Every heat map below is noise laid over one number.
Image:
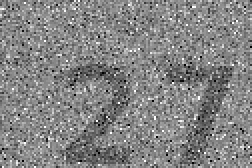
27
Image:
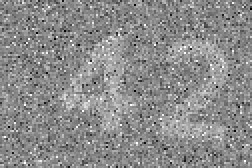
42
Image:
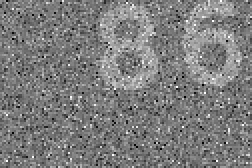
86
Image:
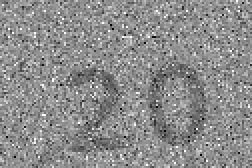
20
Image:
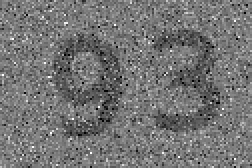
93
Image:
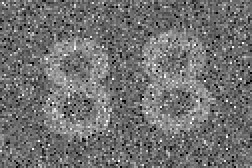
88
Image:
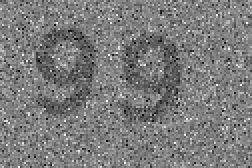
99
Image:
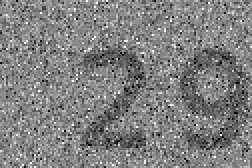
29
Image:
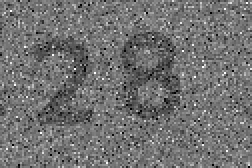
28
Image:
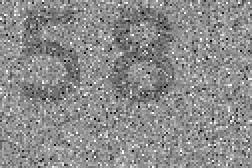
58
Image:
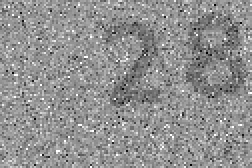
28
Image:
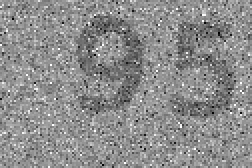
95
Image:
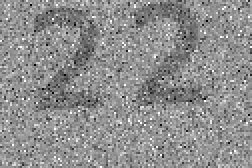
22
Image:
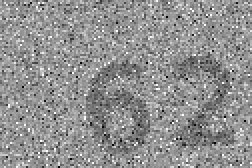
62
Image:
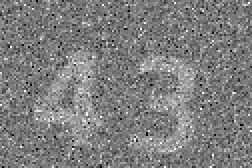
43
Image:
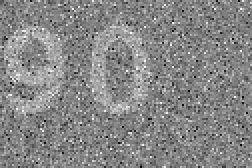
90
